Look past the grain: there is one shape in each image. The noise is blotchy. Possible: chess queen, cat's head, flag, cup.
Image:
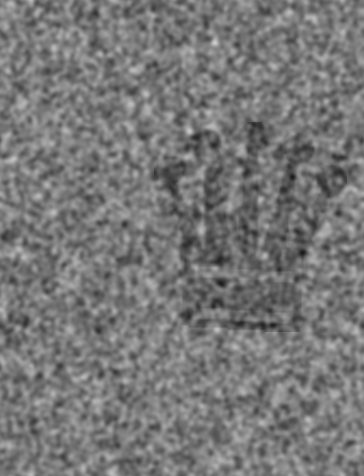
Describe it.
dark chess queen
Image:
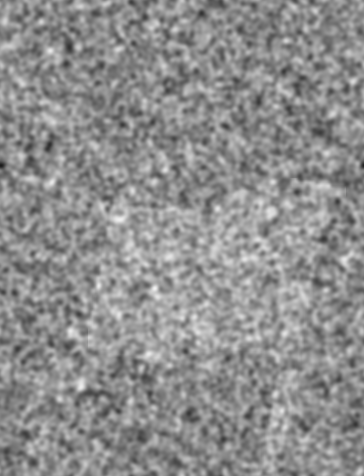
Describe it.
light flag
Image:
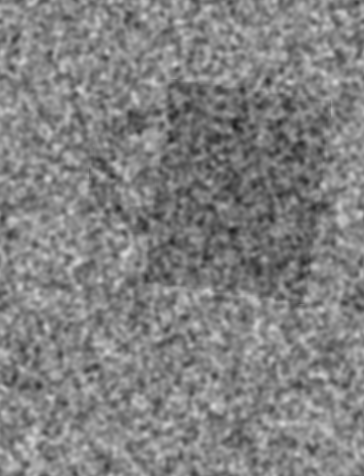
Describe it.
dark cup
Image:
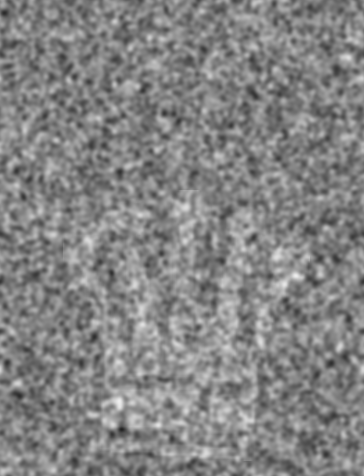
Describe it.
light chess queen
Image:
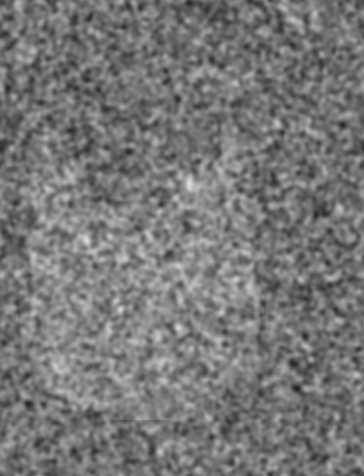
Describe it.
light cat's head
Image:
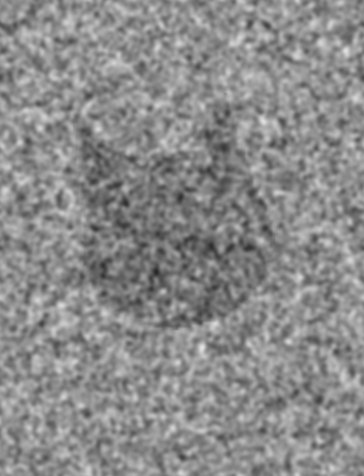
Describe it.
dark cat's head
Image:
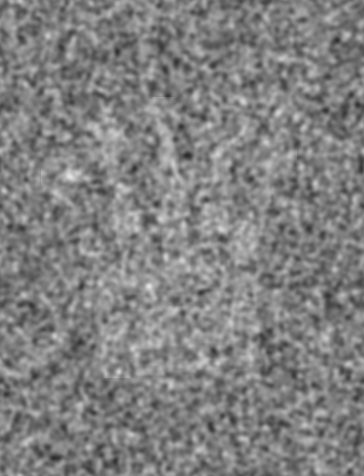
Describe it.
light chess queen
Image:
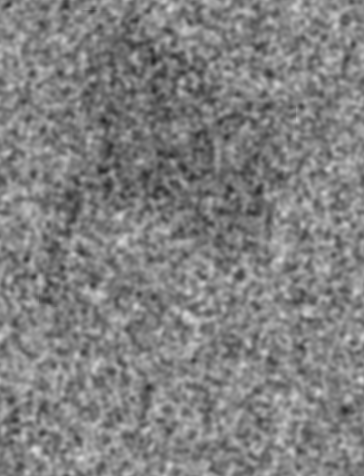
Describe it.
dark flag
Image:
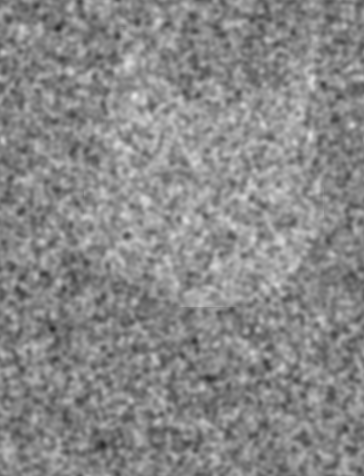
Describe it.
light cat's head
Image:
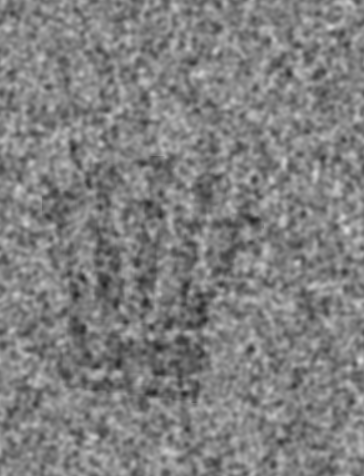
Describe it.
dark chess queen
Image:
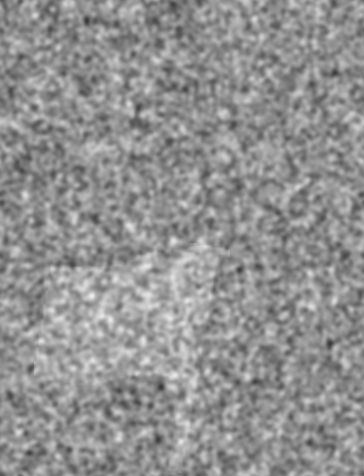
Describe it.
light flag
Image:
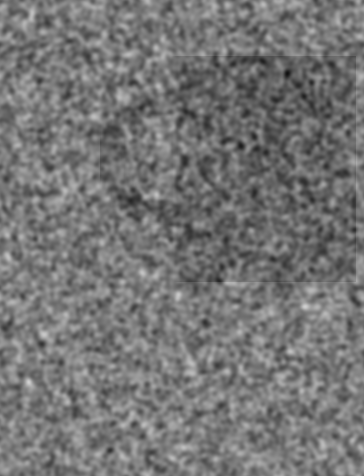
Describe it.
dark cup
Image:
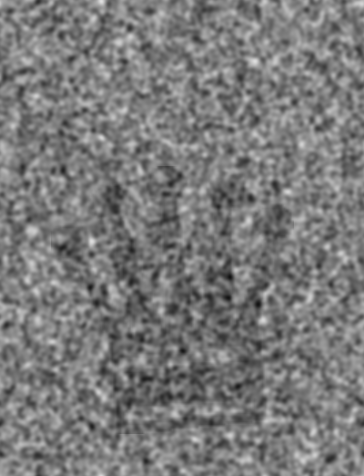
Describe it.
dark chess queen
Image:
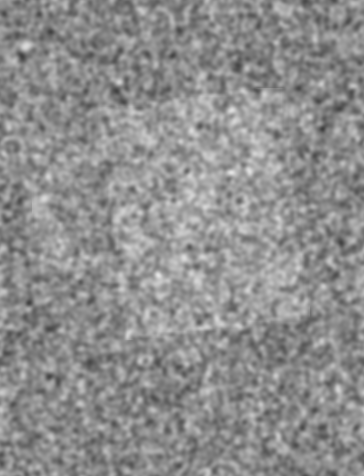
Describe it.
light cup
